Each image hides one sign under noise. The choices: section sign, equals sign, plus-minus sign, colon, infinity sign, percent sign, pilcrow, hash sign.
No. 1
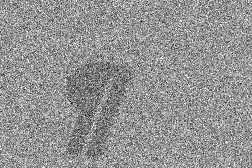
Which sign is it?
pilcrow
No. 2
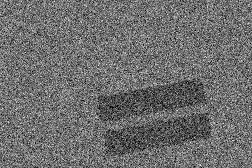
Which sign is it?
equals sign
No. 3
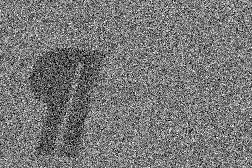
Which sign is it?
pilcrow
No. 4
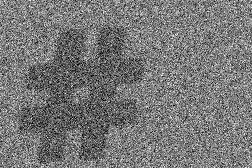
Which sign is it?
hash sign
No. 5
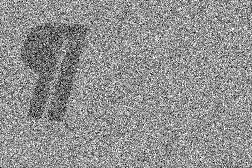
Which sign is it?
pilcrow
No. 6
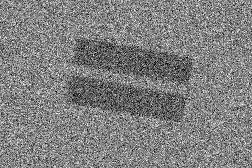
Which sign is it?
equals sign
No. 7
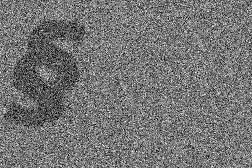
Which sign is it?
section sign
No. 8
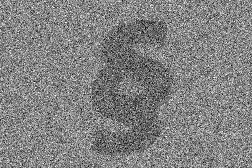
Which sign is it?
section sign
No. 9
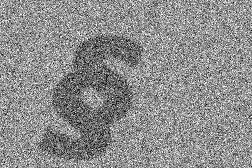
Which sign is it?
section sign
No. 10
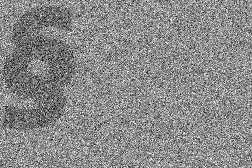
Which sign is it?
section sign
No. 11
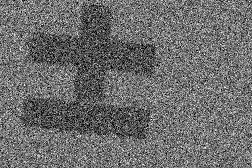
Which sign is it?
plus-minus sign
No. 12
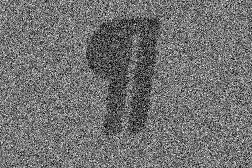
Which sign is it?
pilcrow
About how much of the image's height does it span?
two thirds
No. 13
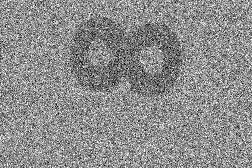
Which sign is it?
infinity sign
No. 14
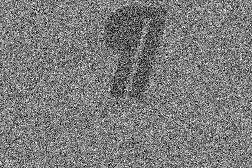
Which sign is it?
pilcrow
